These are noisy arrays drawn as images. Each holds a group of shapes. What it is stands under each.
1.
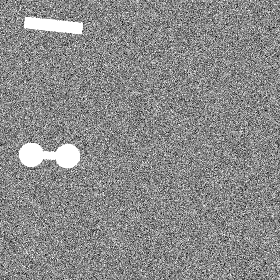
top left: light bar; middle left: light dumbbell
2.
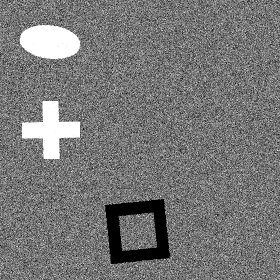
top left: light ellipse; middle left: light cross; bottom middle: dark square frame
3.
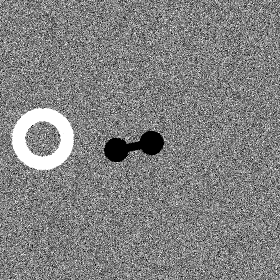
middle left: light ring; centre: dark dumbbell
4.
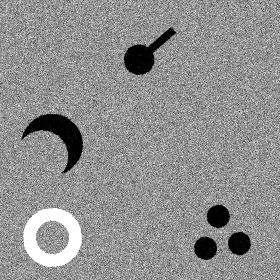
top middle: dark lollipop; middle left: dark crescent; bottom left: light ring; bottom right: dark three dots
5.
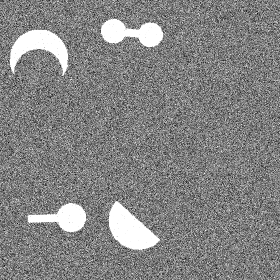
top left: light crescent; top middle: light dumbbell; bottom left: light lollipop; bottom middle: light half disc
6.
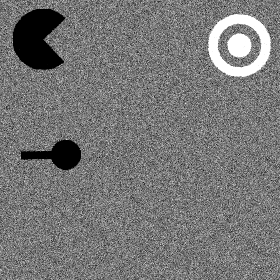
top left: dark disc with a wedge cut out; top right: light bullseye; middle left: dark lollipop
